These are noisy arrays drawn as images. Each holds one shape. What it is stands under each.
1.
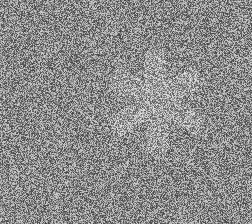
asterisk
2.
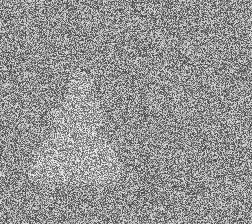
chess pawn
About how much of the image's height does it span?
half
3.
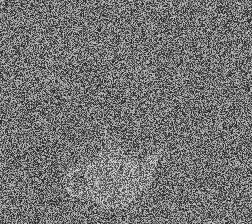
teapot
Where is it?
bottom middle
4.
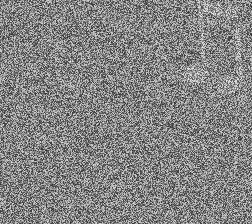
pair of musical notes
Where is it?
top right
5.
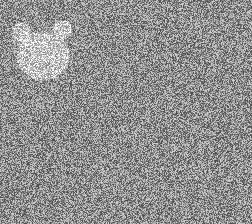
bear's head
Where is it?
top left
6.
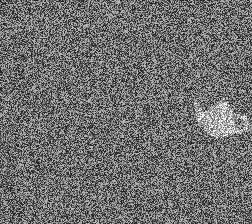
teapot
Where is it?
middle right
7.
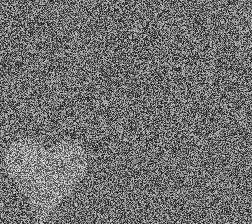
heart
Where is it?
bottom left
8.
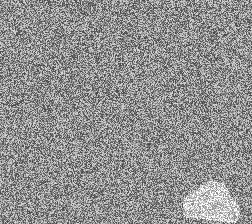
cloud
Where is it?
bottom right
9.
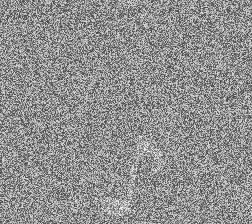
musical note
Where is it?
bottom middle
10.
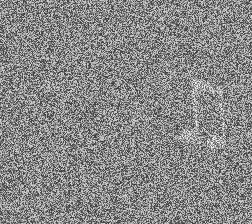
pair of musical notes
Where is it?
middle right
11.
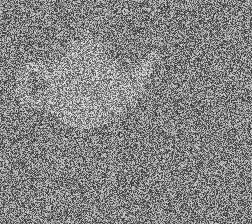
teapot
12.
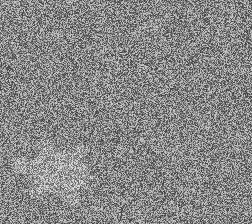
turtle
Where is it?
bottom left
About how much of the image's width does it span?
a third
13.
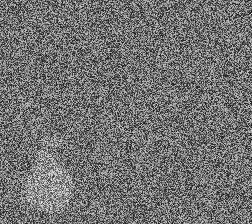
pear
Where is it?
bottom left
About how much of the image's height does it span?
a third
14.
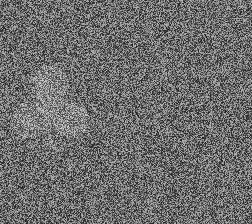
club
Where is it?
middle left
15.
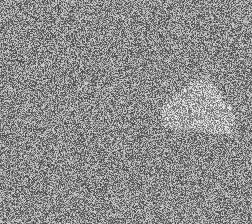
cloud
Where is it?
middle right
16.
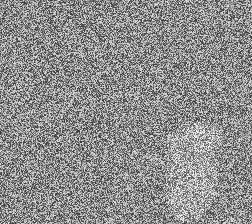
footprint
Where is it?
bottom right
